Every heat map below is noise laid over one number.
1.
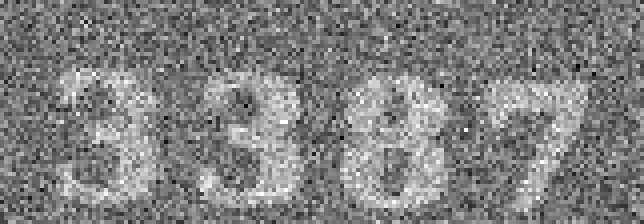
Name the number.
3387
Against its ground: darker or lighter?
lighter
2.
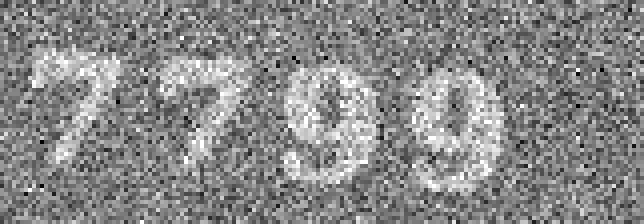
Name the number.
7799
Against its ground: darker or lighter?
lighter
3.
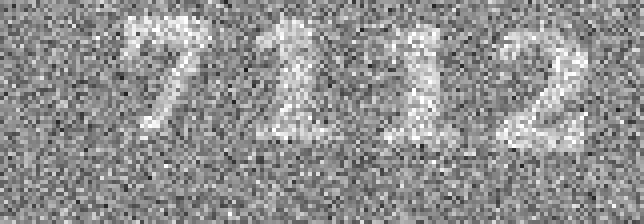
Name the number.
7112
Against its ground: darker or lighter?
lighter
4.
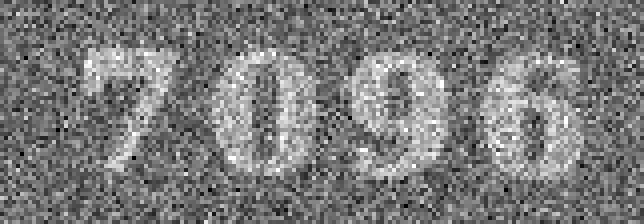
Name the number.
7096
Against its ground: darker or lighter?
lighter
